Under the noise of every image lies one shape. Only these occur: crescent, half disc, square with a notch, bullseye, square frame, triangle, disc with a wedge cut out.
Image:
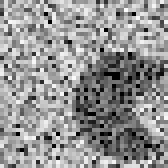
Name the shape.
disc with a wedge cut out
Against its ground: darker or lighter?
darker
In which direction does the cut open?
right
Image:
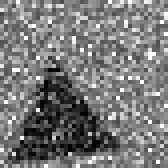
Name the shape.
triangle
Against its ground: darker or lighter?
darker
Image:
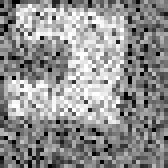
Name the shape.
square with a notch
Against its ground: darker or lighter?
lighter
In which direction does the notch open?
left
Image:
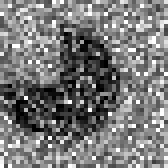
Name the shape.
disc with a wedge cut out
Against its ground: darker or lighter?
darker
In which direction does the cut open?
up and left
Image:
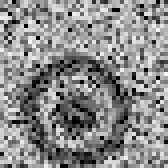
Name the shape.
bullseye
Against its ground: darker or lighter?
darker
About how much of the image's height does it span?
two thirds
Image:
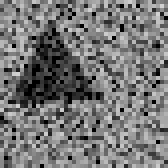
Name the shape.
triangle
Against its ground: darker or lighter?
darker
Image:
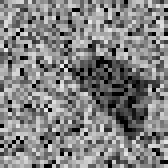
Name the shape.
half disc
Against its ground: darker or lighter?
darker
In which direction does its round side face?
up and right
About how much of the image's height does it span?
half
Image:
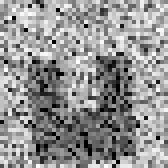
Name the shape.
square with a notch
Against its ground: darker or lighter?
darker
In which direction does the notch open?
up
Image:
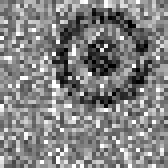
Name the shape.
bullseye
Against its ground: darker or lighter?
darker
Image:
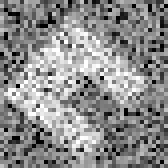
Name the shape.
square with a notch
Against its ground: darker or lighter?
lighter
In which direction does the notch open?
down and right
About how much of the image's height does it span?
nearly all
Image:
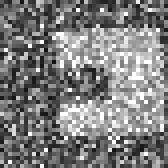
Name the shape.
square with a notch
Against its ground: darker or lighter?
lighter
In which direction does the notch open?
left
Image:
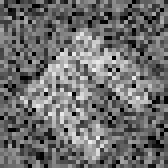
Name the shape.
square with a notch
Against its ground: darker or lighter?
lighter
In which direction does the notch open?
down and right
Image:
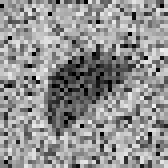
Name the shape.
half disc
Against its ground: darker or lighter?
darker
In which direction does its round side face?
up and left
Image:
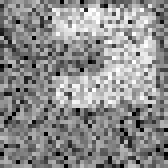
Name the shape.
square with a notch
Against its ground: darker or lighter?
lighter
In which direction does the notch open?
left
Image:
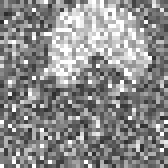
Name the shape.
disc with a wedge cut out
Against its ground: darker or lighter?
lighter
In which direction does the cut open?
down
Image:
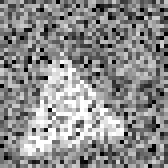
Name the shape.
triangle
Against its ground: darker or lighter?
lighter
